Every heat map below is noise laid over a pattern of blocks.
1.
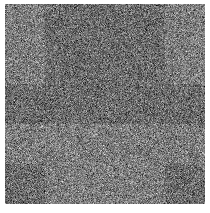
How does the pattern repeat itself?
left and right mirror each other
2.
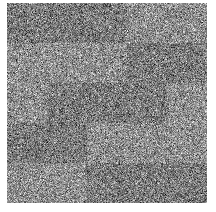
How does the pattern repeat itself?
the same after a half turn
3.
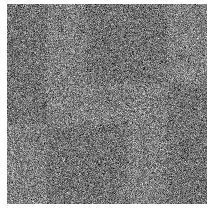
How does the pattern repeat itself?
the same after a half turn
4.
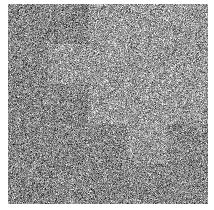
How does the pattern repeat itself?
mirrored about the diagonal from the bottom left
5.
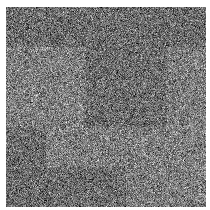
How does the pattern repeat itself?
no symmetry
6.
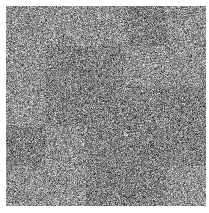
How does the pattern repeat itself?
mirrored about the diagonal from the top left
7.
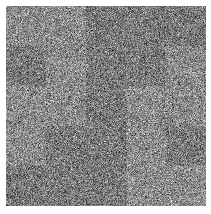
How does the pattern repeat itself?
the same after a half turn
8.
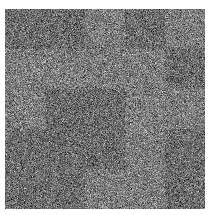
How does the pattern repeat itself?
mirrored about the diagonal from the bottom left
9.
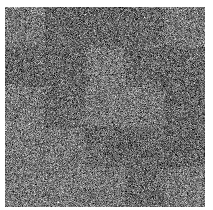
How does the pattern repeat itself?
mirrored about the diagonal from the bottom left
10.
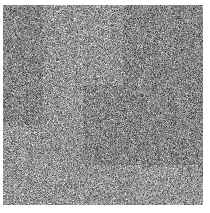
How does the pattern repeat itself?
no symmetry
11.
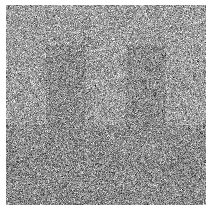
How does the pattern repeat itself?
left and right mirror each other
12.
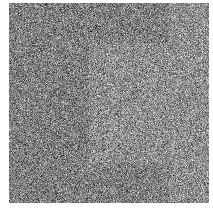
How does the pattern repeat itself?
top and bottom mirror each other
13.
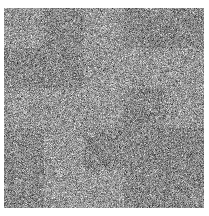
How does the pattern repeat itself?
mirrored about the diagonal from the top left
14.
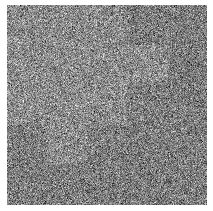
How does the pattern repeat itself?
mirrored about the diagonal from the top left
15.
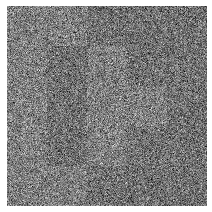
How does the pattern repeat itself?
top and bottom mirror each other
